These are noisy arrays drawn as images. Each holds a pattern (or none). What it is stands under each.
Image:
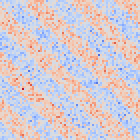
diagonal stripes
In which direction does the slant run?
top left to bottom right
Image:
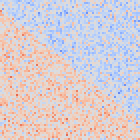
a sharp edge
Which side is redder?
bottom left
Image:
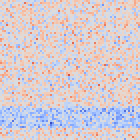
one horizontal stripe
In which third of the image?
bottom
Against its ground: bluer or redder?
bluer
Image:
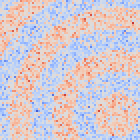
rings round one point
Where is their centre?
bottom right
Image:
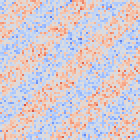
diagonal stripes
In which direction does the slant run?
bottom left to top right
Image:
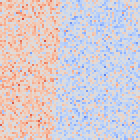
a sharp edge
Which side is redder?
left
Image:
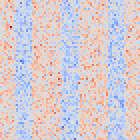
vertical stripes
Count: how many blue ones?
3
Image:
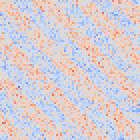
diagonal stripes
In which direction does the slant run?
top left to bottom right
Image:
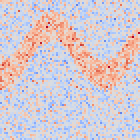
a wavy band
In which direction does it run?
left to right
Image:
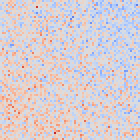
a smooth slope
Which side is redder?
bottom left
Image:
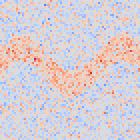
a wavy band
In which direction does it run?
left to right
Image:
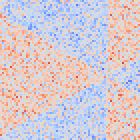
spokes from one point
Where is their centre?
middle right
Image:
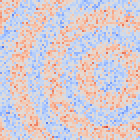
rings round one point
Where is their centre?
middle right
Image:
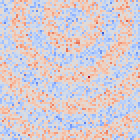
rings round one point
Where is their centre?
top middle
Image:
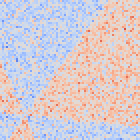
spokes from one point
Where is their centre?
bottom left
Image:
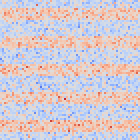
horizontal stripes
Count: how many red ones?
5
